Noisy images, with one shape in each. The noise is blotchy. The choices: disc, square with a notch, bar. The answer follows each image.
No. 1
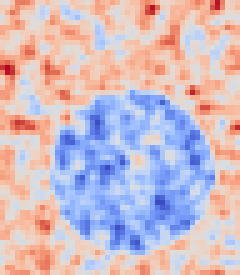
disc
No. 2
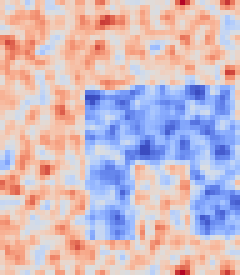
square with a notch
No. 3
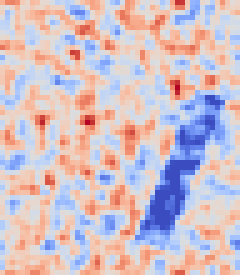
bar
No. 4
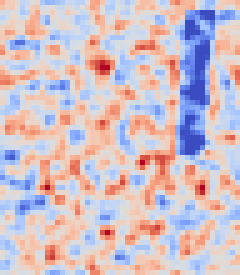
bar
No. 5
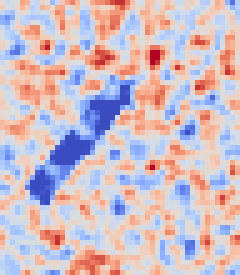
bar
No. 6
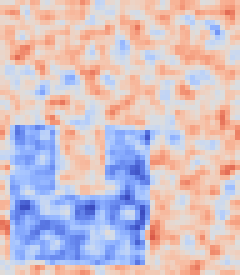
square with a notch
